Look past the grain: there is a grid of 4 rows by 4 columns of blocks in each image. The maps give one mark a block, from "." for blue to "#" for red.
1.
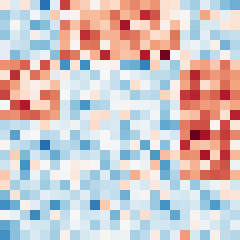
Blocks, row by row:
. # # .
# . . #
. . . #
. . . .
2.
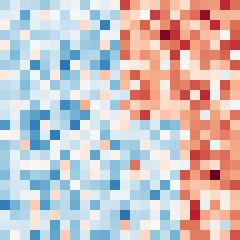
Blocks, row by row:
. . # #
. . # #
. . . #
. . . #
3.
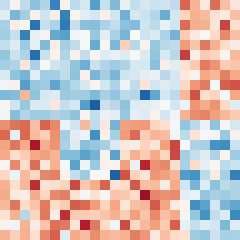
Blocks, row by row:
. . . #
. . . #
# . # .
# # # .
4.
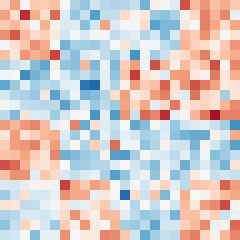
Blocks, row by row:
# . . #
. . # #
# . . .
. # . #
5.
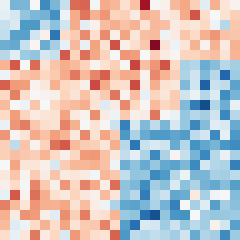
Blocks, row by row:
. # # #
# # # .
# # . .
# # . .
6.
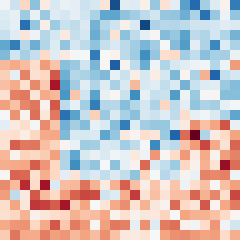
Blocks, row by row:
. . . .
# . . .
# . . #
# # # #
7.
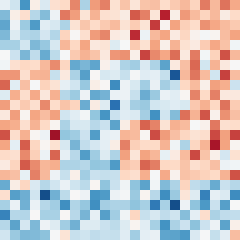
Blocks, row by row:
. # # #
# . . #
# . # #
. . . .
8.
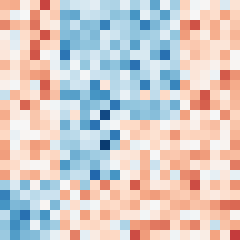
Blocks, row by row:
# . . #
# . . #
# . # #
. # # #
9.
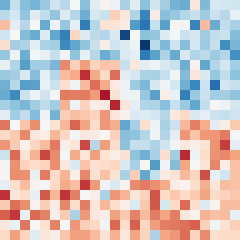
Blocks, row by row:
. . . .
. # . .
# # . #
# # # #
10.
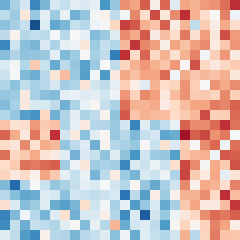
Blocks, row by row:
. . # #
. . # #
# . . #
. . . #
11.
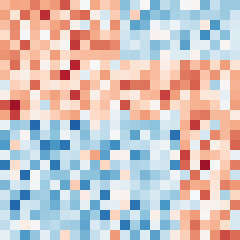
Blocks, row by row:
# # . .
# # # #
. . . #
. . . #
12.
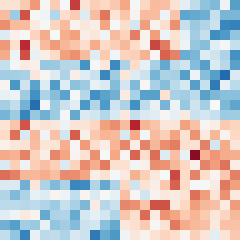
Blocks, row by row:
# # # .
. . . .
# # # #
. . # #
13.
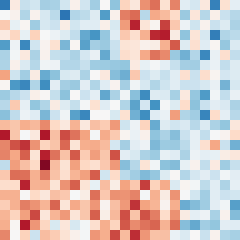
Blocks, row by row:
. . # .
. . . .
# # . .
# # # .
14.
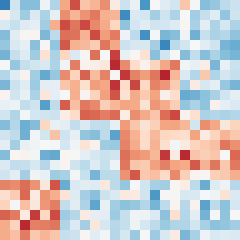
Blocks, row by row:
. # . .
. # # .
. . # #
# . . .
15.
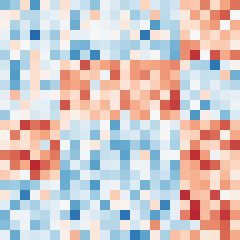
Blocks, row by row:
. . . #
. # # .
# . . #
. . . #
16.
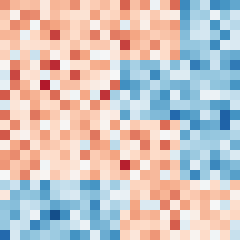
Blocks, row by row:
# # # .
# # . .
# # # .
. . # #
